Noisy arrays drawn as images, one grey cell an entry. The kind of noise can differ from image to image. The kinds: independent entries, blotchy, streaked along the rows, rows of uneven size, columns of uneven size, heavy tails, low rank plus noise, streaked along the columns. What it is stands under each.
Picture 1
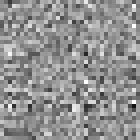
low rank plus noise
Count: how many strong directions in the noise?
two
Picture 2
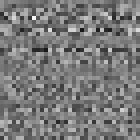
rows of uneven size
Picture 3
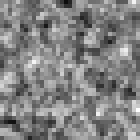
blotchy
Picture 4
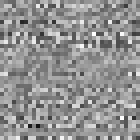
rows of uneven size
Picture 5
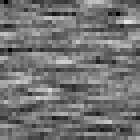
streaked along the rows
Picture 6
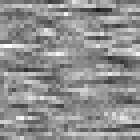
streaked along the rows
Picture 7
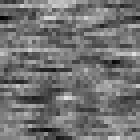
streaked along the rows
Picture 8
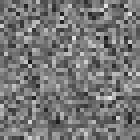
low rank plus noise
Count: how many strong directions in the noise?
five to eight
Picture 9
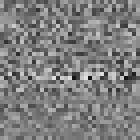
rows of uneven size
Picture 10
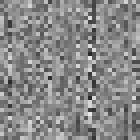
columns of uneven size
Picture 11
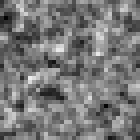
blotchy
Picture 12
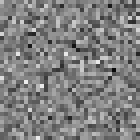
independent entries
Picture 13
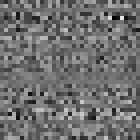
rows of uneven size
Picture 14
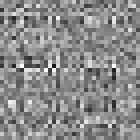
low rank plus noise
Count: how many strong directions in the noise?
one
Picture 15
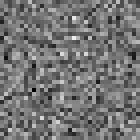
low rank plus noise
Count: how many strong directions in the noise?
five to eight
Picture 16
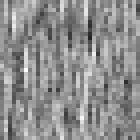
streaked along the columns
